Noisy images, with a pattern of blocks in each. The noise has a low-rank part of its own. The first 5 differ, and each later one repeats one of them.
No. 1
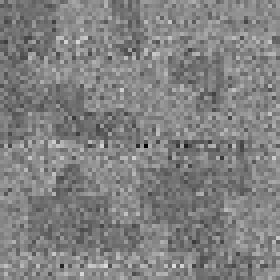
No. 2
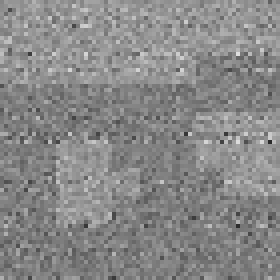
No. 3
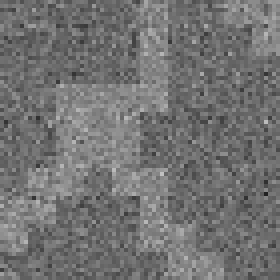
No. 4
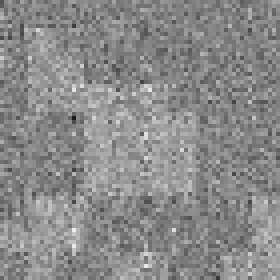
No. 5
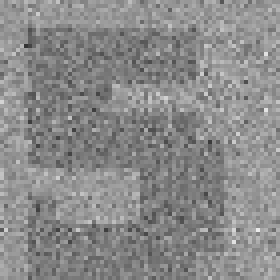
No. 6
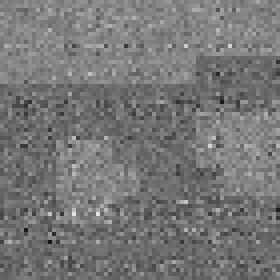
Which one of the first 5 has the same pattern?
2
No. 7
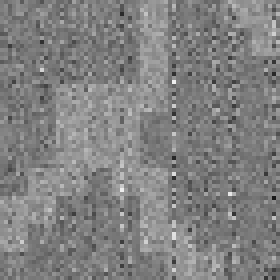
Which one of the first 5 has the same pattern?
3
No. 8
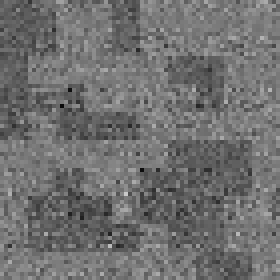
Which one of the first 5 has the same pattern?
1
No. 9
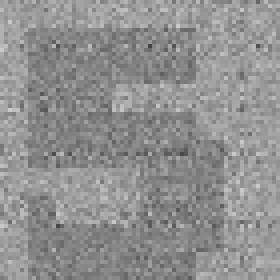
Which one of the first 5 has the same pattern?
5
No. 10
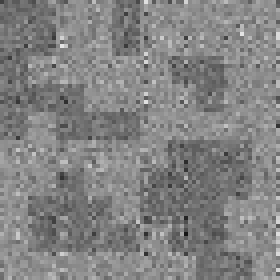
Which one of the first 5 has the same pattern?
1
